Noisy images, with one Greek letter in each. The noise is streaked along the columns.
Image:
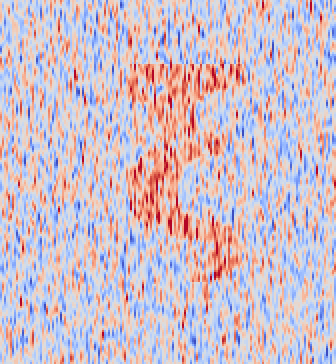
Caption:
red xi
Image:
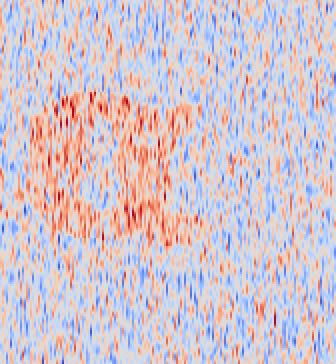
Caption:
red alpha
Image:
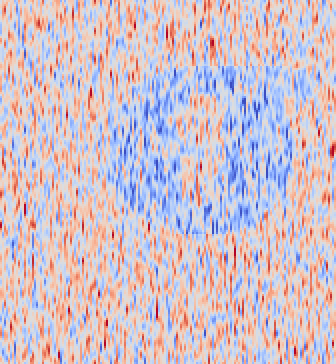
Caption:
blue sigma
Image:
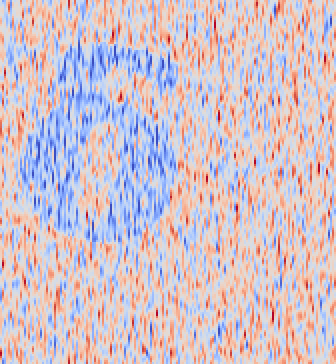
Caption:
blue delta
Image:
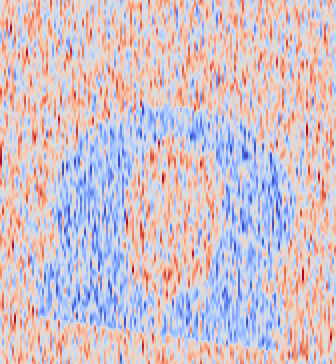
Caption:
blue omega
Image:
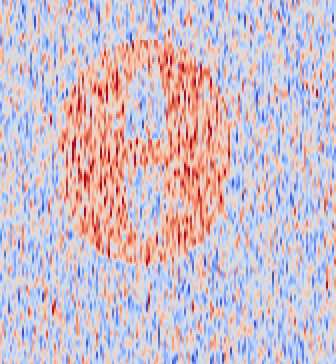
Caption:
red theta
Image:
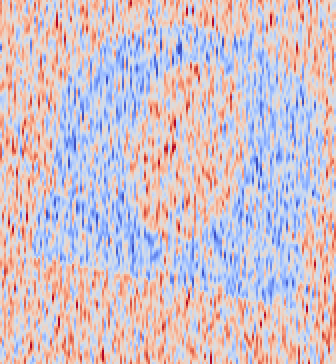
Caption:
blue omega
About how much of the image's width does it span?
nearly all
